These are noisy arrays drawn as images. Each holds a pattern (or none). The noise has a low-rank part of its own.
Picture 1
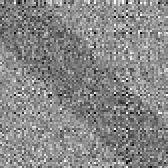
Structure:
a diagonal band
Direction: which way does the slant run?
top left to bottom right
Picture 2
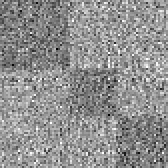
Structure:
blocks along the diagonal
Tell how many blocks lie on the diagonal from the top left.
3
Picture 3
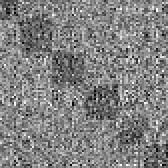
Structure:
blocks along the diagonal
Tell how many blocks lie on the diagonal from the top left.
6
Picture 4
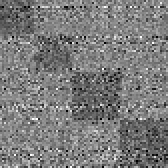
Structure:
blocks along the diagonal
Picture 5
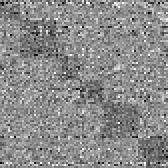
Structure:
blocks along the diagonal
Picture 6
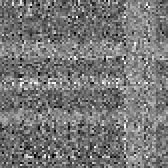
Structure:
bands of rows crossing bands of columns
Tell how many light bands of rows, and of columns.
3 and 1
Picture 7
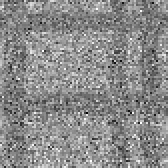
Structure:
bands of rows crossing bands of columns
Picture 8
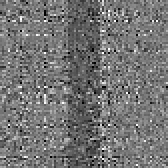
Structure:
one band of columns
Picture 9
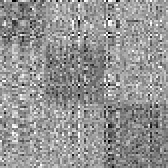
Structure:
blocks along the diagonal
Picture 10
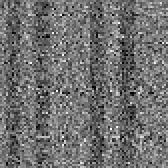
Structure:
bands of columns
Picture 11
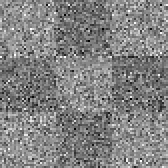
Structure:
a checkerboard
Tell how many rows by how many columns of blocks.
3 by 3
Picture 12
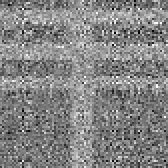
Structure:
bands of rows crossing bands of columns
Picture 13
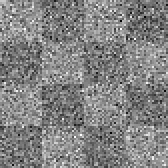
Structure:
a checkerboard
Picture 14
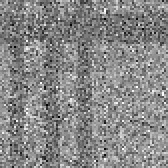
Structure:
bands of rows crossing bands of columns
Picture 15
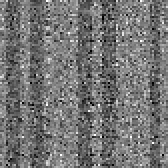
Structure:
bands of columns
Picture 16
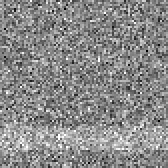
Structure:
one band of rows
